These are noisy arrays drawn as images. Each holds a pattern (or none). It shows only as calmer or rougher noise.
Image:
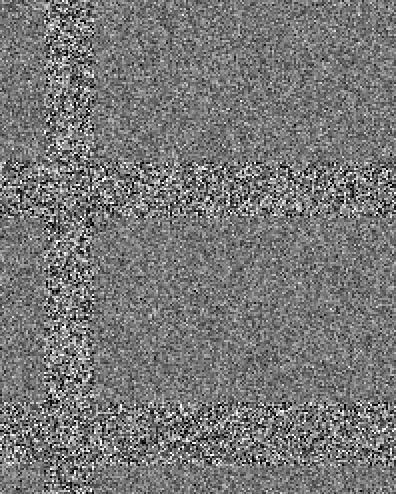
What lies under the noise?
bands of rows crossing bands of columns
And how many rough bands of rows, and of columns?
2 and 1
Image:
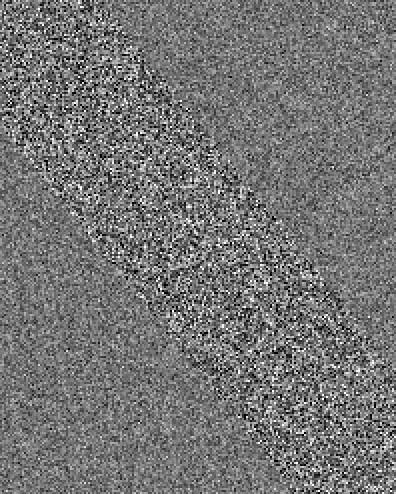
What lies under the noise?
a diagonal band
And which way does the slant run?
top left to bottom right
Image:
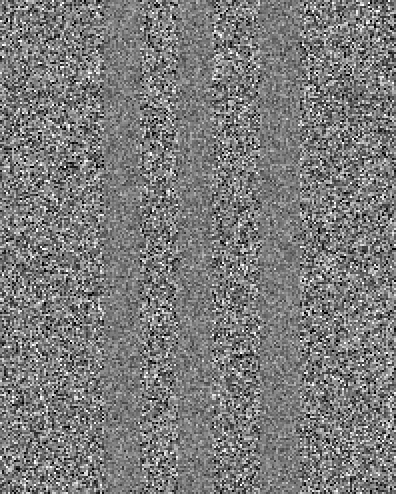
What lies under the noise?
bands of columns
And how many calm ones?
3
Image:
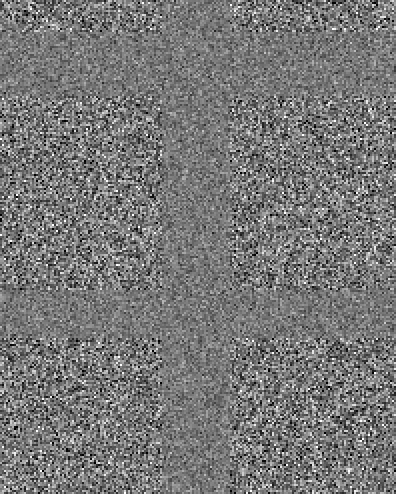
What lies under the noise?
bands of rows crossing bands of columns
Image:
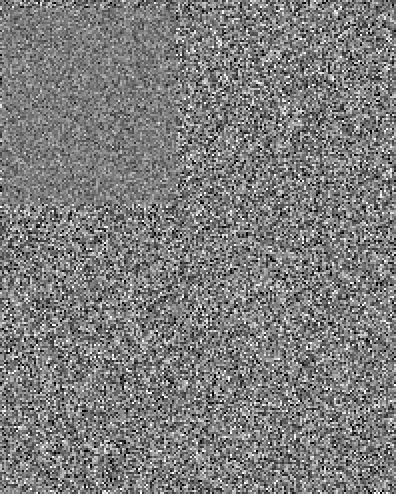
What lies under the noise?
one block
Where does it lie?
top left
